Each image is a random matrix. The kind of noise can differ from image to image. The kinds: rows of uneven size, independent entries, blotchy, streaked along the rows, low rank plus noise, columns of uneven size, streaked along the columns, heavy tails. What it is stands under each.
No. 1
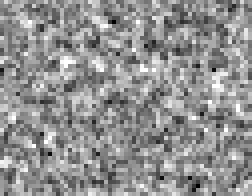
blotchy
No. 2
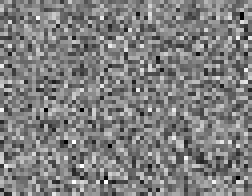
low rank plus noise
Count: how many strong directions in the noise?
three or four
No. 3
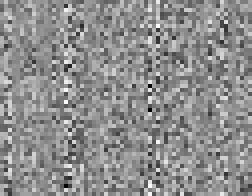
columns of uneven size
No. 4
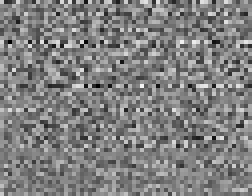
rows of uneven size
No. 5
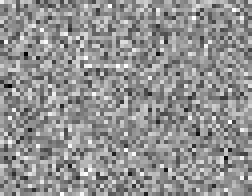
independent entries
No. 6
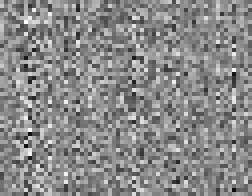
columns of uneven size
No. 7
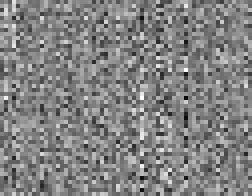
columns of uneven size
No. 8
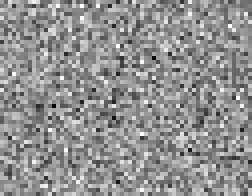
independent entries
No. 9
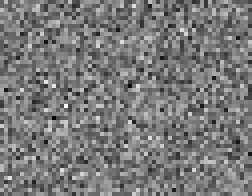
independent entries
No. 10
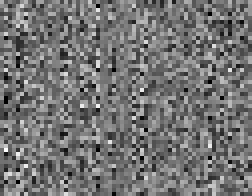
columns of uneven size
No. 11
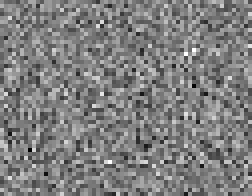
low rank plus noise
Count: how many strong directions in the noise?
two
